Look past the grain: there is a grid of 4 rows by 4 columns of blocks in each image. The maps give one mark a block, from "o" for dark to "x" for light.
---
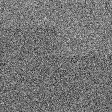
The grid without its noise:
x x x x
o o x x
o o o o
o o o o
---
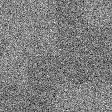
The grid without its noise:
x x o x
x x o o
x o o o
o o x x
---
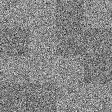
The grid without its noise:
x x o x
o x o o
x x x o
o o x x
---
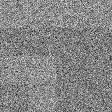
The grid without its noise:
x x x x
o o o o
x x o o
o x o o
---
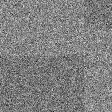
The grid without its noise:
x x x o
x x x x
o o o x
o o o x
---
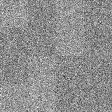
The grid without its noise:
x o x o
o o x o
o x o o
x x o o
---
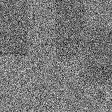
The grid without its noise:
o x o x
o x o o
x x x o
x x x x
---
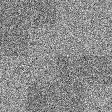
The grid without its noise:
o o x x
o x x x
x x o o
x o o x
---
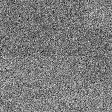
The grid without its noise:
o o o x
o o o o
x x x o
x x x x
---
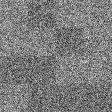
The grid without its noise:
x o x x
x x o x
o o x x
x o o o
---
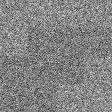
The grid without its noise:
x x x x
x o o o
o o o x
o o x x
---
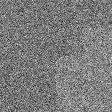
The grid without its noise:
o o o o
o o o x
o o x x
o o x x
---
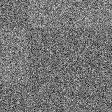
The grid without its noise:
o x x x
x o o o
x o o o
o o o o
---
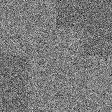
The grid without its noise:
x x o o
x x x o
o x x x
o x x x
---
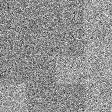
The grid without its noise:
o o o x
o o o x
o o x x
x o o x
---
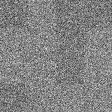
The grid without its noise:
o x o o
x x o x
x x o x
o x x x
